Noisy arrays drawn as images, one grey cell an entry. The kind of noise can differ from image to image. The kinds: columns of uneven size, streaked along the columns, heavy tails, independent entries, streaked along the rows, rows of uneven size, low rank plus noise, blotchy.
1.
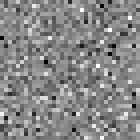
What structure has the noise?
heavy tails
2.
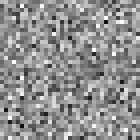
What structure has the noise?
independent entries
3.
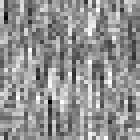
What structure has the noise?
streaked along the columns
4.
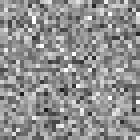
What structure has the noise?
independent entries
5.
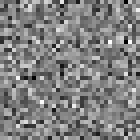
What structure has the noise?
low rank plus noise
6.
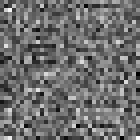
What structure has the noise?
low rank plus noise
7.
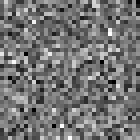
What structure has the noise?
low rank plus noise
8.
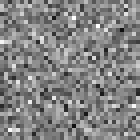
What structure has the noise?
independent entries
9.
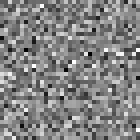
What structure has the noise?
independent entries
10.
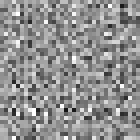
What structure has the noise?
low rank plus noise
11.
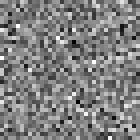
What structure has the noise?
independent entries
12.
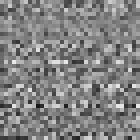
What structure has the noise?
rows of uneven size
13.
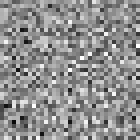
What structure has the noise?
low rank plus noise
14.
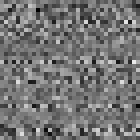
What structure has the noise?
rows of uneven size
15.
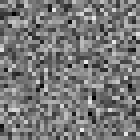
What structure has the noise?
independent entries
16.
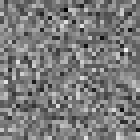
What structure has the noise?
independent entries
